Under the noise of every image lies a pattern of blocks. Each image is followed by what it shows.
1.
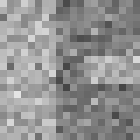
top and bottom mirror each other
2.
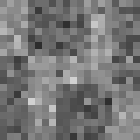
the same after a half turn
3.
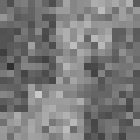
the same after a half turn
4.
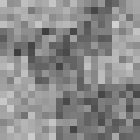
no symmetry
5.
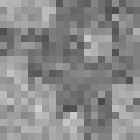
mirrored about the diagonal from the bottom left
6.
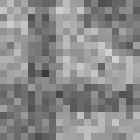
mirrored about the diagonal from the bottom left
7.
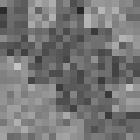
mirrored about the diagonal from the bottom left
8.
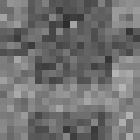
left and right mirror each other
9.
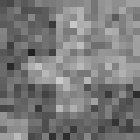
mirrored about the diagonal from the bottom left
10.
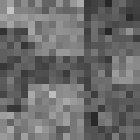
top and bottom mirror each other
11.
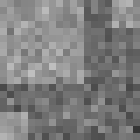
mirrored about the diagonal from the top left
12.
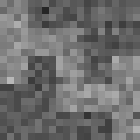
the same after a half turn
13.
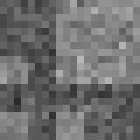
mirrored about the diagonal from the bottom left
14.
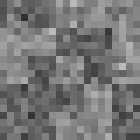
mirrored about the diagonal from the bottom left
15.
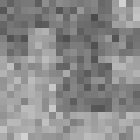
no symmetry
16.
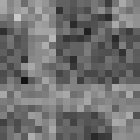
mirrored about the diagonal from the bottom left
